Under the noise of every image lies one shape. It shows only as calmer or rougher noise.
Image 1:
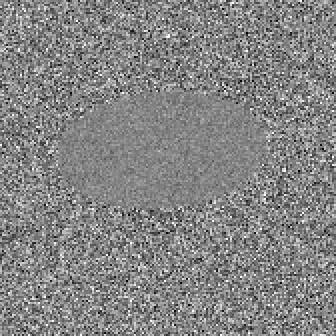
ellipse
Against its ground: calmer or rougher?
calmer
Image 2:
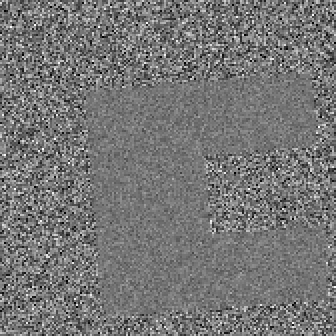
square with a notch
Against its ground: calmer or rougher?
calmer
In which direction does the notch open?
right
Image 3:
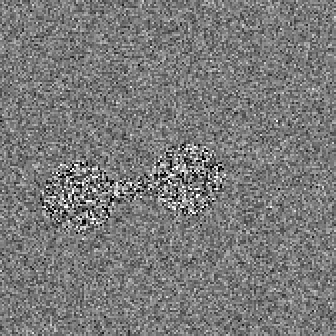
dumbbell
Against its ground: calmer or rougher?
rougher
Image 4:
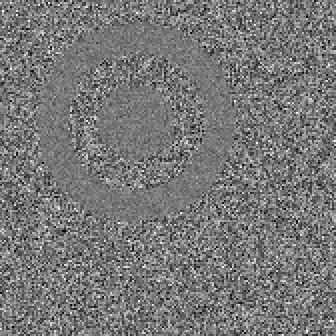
bullseye
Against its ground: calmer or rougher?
calmer
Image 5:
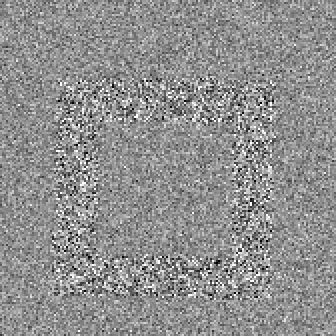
square frame
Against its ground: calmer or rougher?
rougher
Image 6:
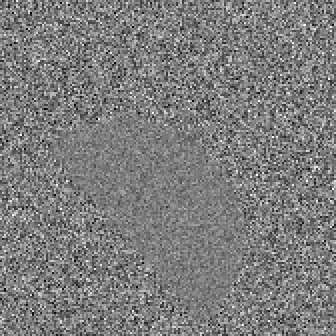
half disc
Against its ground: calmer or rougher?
calmer
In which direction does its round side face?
up and right
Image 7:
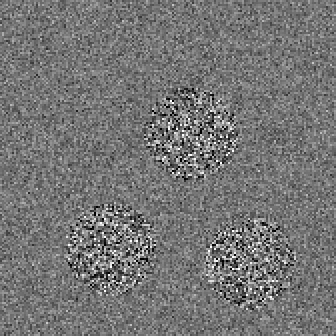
three dots
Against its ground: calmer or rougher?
rougher
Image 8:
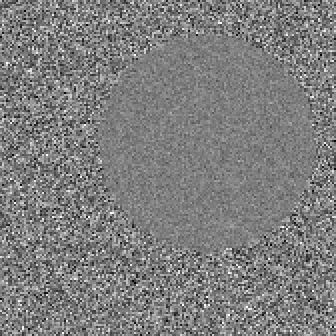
disc
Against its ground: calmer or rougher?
calmer
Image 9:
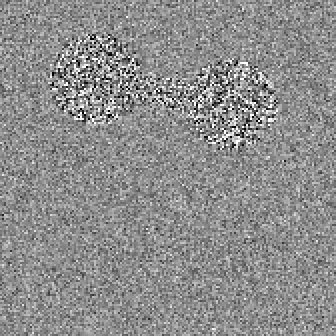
dumbbell
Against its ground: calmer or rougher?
rougher
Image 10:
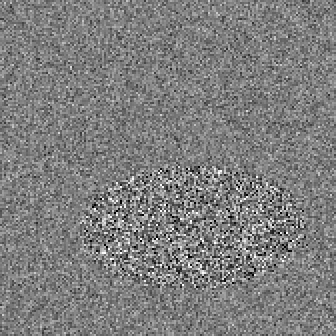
ellipse
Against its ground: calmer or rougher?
rougher
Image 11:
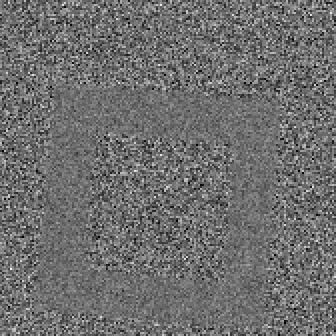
square frame
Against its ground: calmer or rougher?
calmer
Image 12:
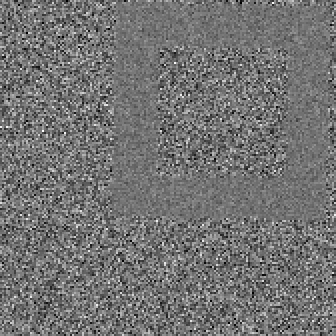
square frame
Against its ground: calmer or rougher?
calmer
